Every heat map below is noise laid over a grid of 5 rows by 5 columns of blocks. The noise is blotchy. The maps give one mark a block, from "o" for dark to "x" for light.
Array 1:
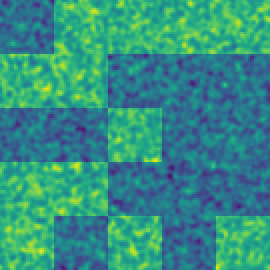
o x x x x
x x o o o
o o x o o
x x o o o
x o x o x
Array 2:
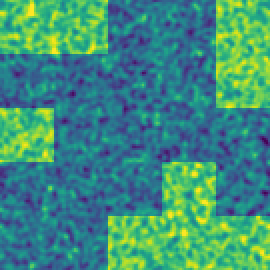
x x o o x
o o o o x
x o o o o
o o o x o
o o x x x
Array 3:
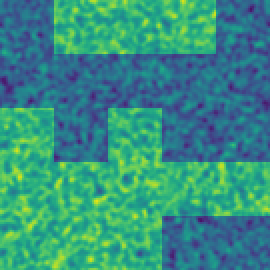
o x x x o
o o o o o
x o x o o
x x x x x
x x x o o
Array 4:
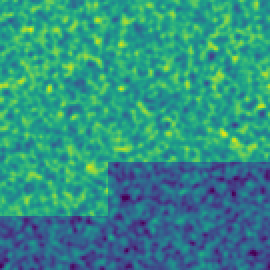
x x x x x
x x x x x
x x x x x
x x o o o
o o o o o
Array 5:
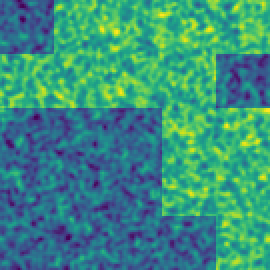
o x x x x
x x x x o
o o o x x
o o o x x
o o o o x
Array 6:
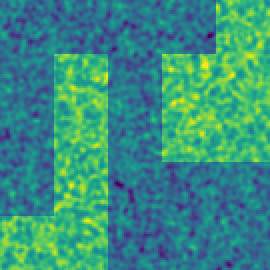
o o o o x
o x o x x
o x o x x
o x o o o
x x o o o
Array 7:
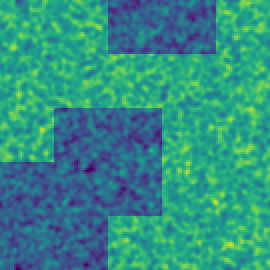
x x o o x
x x x x x
x o o x x
o o o x x
o o x x x
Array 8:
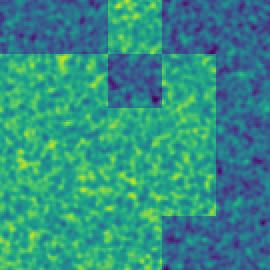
o o x o o
x x o x o
x x x x o
x x x x o
x x x o o
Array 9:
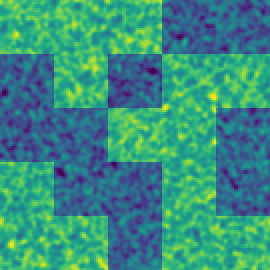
x x x o o
o x o x x
o o x x o
x o o x o
x x o x x
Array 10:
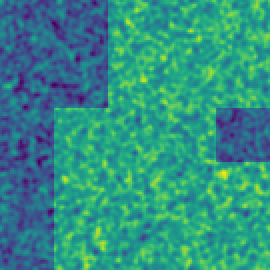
o o x x x
o o x x x
o x x x o
o x x x x
o x x x x
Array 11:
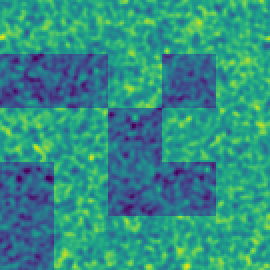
x x x x x
o o x o x
x x o x x
o x o o x
o x x x x
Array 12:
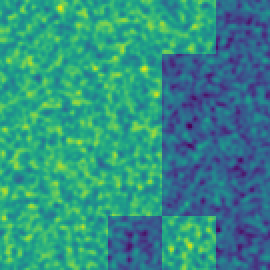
x x x x o
x x x o o
x x x o o
x x x o o
x x o x o
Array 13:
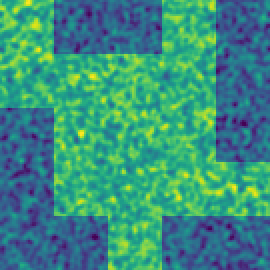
x o o x o
x x x x o
o x x x o
o x x x x
o o x o o
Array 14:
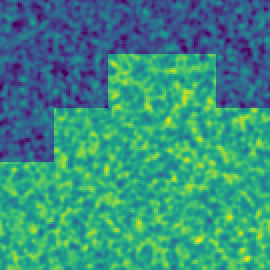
o o o o o
o o x x o
o x x x x
x x x x x
x x x x x
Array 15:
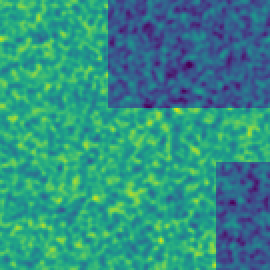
x x o o o
x x o o o
x x x x x
x x x x o
x x x x o
